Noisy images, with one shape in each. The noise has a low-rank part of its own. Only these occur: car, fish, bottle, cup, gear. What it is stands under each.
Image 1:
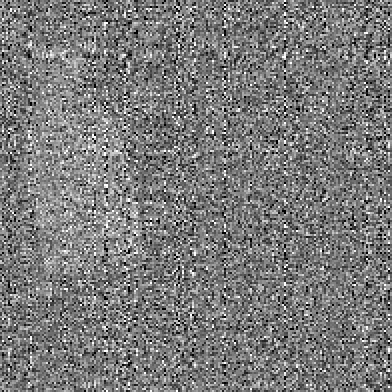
light bottle
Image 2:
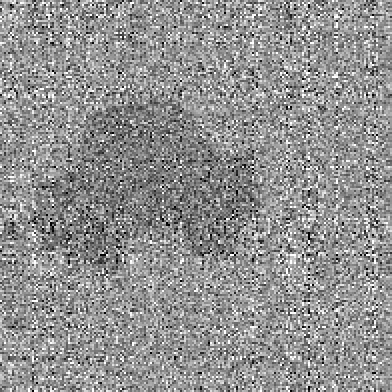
dark car
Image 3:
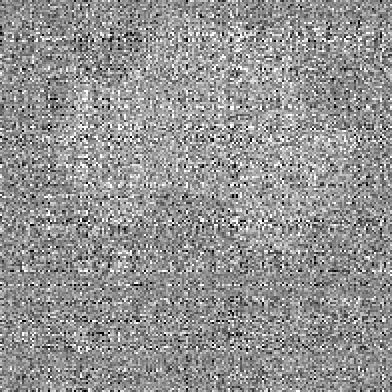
light car
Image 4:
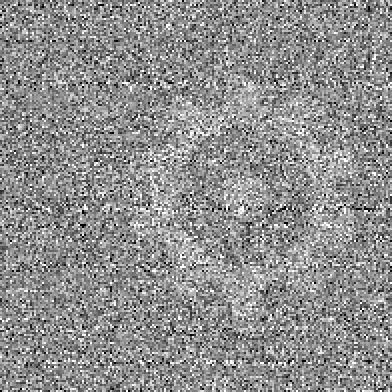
light gear
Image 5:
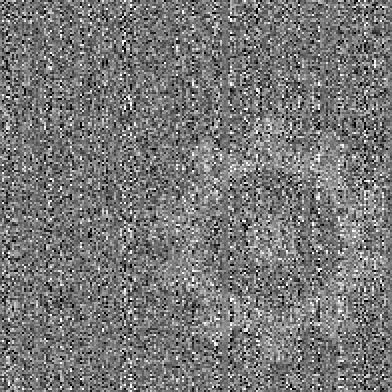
light gear
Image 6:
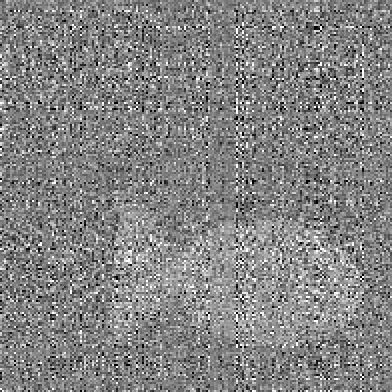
light fish
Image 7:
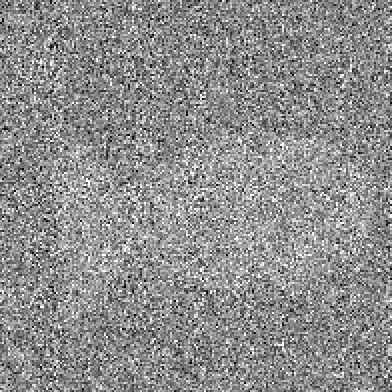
light fish
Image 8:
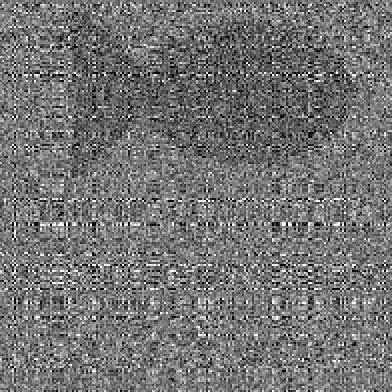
dark fish
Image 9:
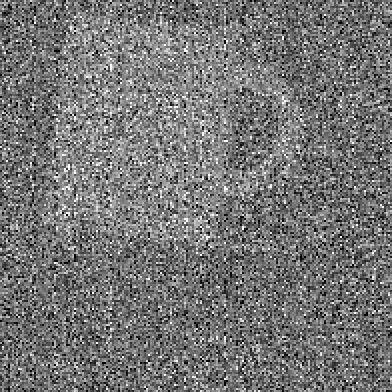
light cup
